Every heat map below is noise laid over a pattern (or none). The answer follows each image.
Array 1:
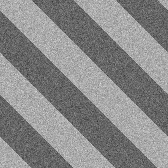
diagonal stripes
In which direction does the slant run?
top left to bottom right
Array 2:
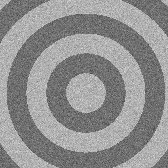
rings round one point
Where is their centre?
centre
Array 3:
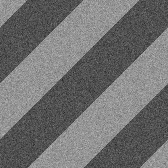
diagonal stripes
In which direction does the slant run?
bottom left to top right
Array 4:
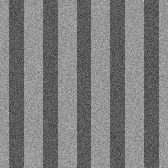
vertical stripes
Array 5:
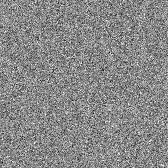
only noise
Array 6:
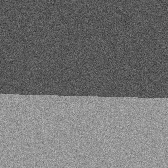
a sharp edge
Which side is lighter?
bottom
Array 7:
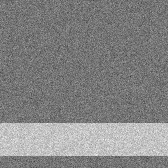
one horizontal stripe
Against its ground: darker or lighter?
lighter
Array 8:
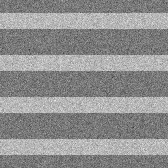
horizontal stripes
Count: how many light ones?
4
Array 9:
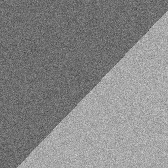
a sharp edge
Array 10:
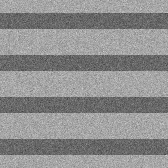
horizontal stripes
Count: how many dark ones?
4
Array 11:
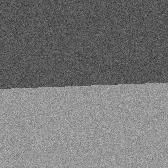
a sharp edge
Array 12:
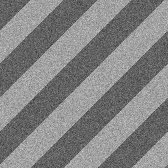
diagonal stripes
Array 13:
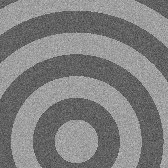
rings round one point
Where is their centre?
bottom middle
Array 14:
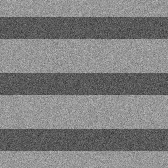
horizontal stripes
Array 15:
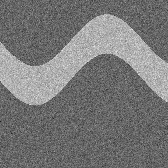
a wavy band
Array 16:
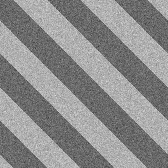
diagonal stripes
